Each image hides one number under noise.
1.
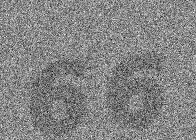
66
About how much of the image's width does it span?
two thirds
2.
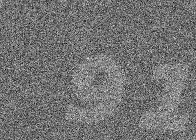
91
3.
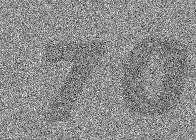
70
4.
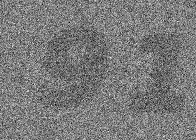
91
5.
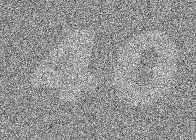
40
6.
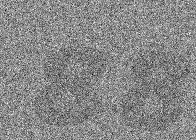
88
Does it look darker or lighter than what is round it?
darker
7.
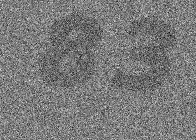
83
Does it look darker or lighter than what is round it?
darker
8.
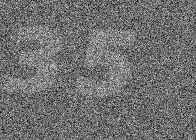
35
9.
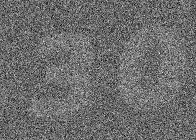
30
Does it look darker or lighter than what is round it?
lighter
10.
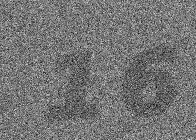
16
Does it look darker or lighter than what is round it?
darker
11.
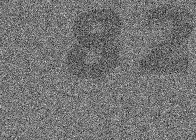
82
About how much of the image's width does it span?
two thirds
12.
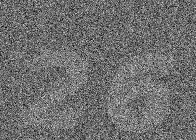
26
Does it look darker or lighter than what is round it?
lighter
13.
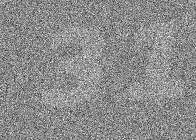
31
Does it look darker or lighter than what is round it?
lighter
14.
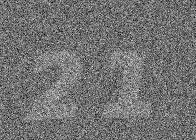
21
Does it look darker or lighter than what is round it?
lighter
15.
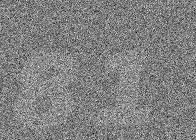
81
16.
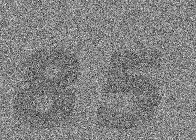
85
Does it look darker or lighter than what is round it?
darker
